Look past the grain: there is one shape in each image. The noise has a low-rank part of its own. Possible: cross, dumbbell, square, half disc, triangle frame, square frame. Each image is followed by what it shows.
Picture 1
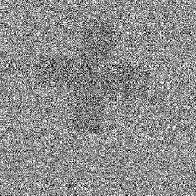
dark cross
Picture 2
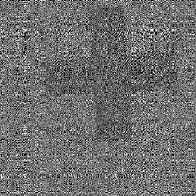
dark cross
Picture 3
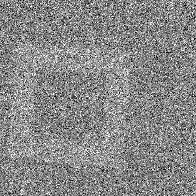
light square frame
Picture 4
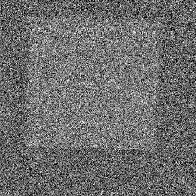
light square
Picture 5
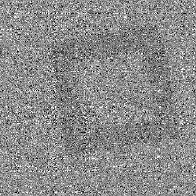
dark square frame
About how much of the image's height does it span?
two thirds
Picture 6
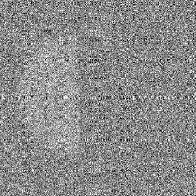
light half disc
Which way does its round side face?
left
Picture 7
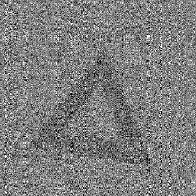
dark triangle frame
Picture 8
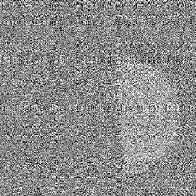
light half disc
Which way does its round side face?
right
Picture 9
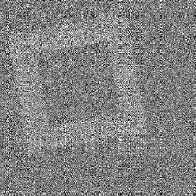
light square frame
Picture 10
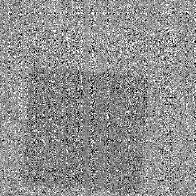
dark square
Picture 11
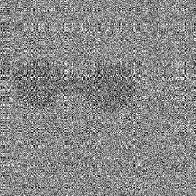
dark dumbbell
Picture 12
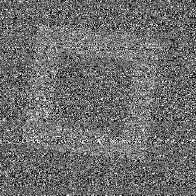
light square frame
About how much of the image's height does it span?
two thirds
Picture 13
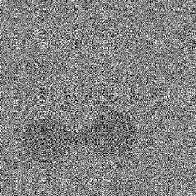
dark dumbbell
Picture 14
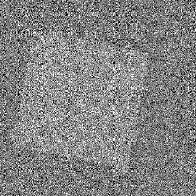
light square
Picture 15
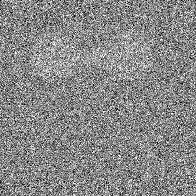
light dumbbell
